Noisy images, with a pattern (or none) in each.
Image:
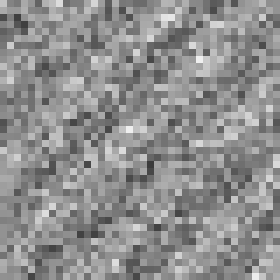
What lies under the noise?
diagonal stripes
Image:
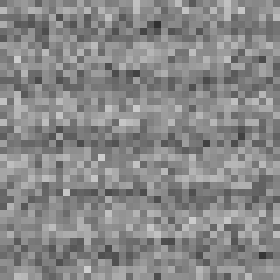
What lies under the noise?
horizontal stripes
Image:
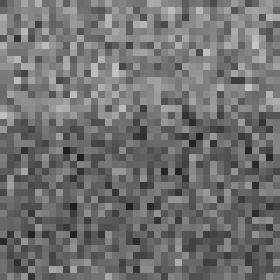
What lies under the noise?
a sharp edge
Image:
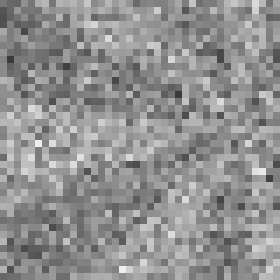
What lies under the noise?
spokes from one point
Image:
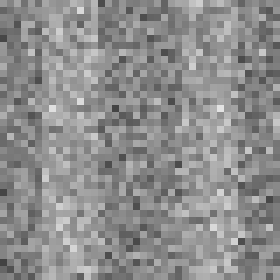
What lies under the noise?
vertical stripes
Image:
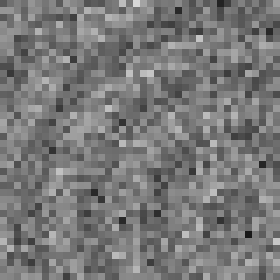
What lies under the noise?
rings round one point
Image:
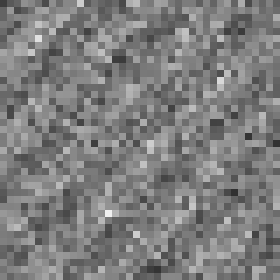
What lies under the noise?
diagonal stripes
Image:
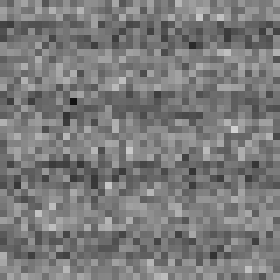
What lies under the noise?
horizontal stripes
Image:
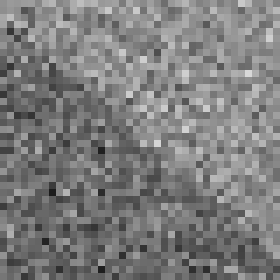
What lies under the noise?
a sharp edge
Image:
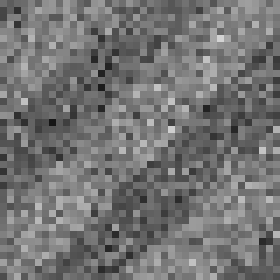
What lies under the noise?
diagonal stripes
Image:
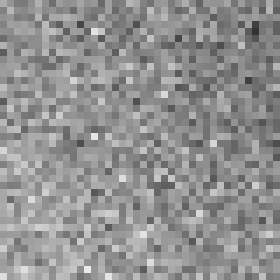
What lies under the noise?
a smooth slope
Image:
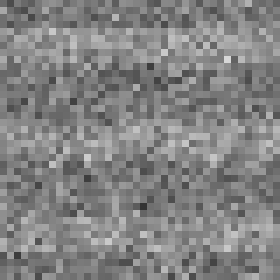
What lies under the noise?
horizontal stripes
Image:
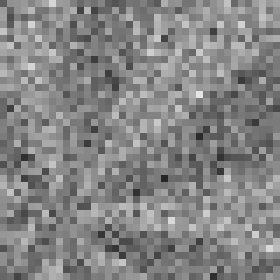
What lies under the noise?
spokes from one point
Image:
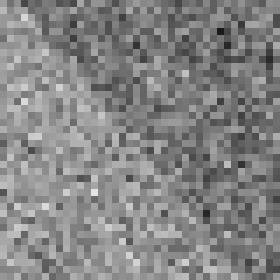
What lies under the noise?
a sharp edge
